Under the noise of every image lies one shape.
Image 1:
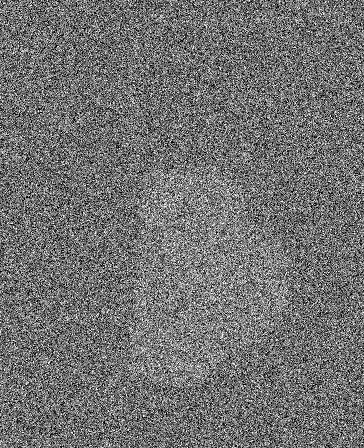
cloud
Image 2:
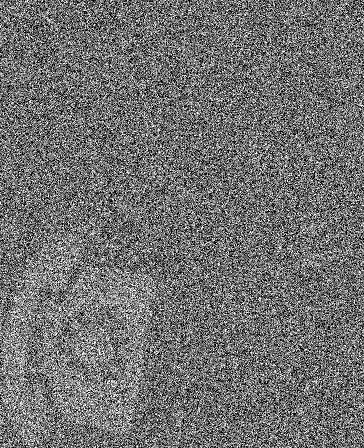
telephone
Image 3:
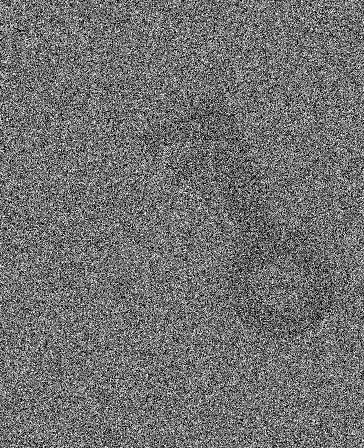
key
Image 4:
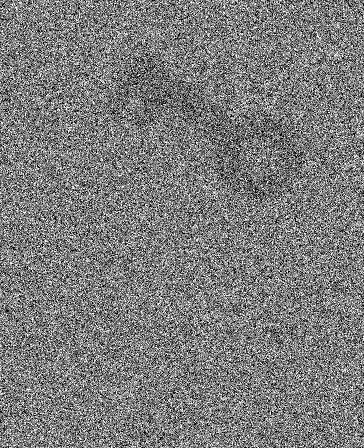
key
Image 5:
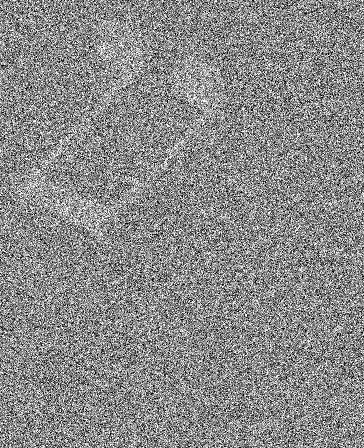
pair of musical notes
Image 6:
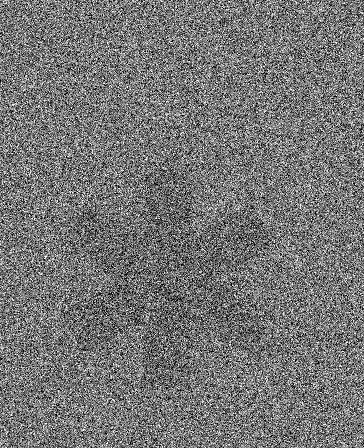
asterisk
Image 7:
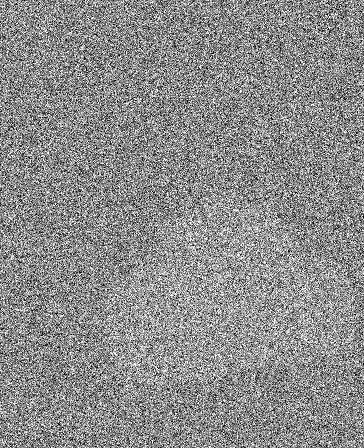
cloud
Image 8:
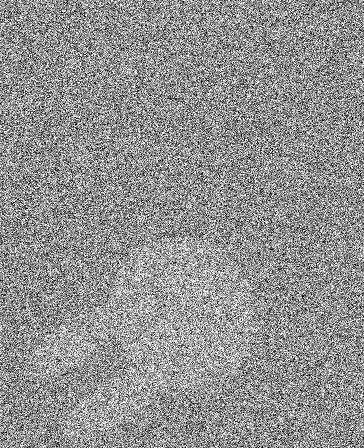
rabbit's head
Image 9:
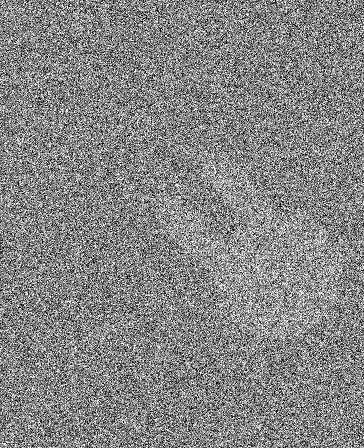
rabbit's head
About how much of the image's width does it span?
half
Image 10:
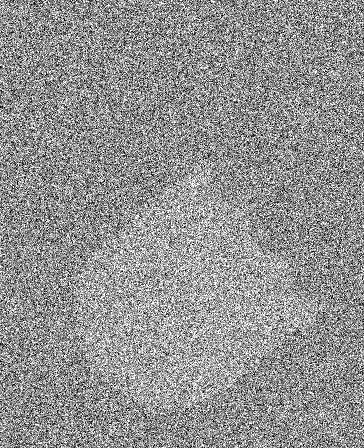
ghost
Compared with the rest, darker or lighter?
lighter
